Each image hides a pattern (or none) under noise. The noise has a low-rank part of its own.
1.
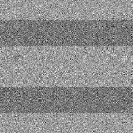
horizontal stripes
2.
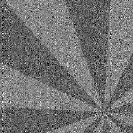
spokes from one point
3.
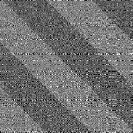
diagonal stripes
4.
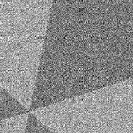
spokes from one point
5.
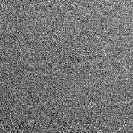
a smooth slope
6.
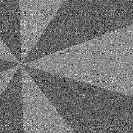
spokes from one point
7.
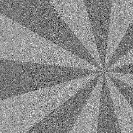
spokes from one point
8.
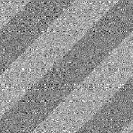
diagonal stripes
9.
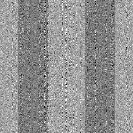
vertical stripes
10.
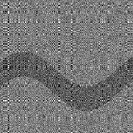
a wavy band
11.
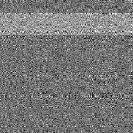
one horizontal stripe
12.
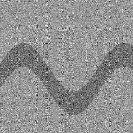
a wavy band
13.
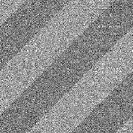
diagonal stripes
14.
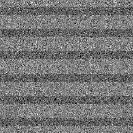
horizontal stripes
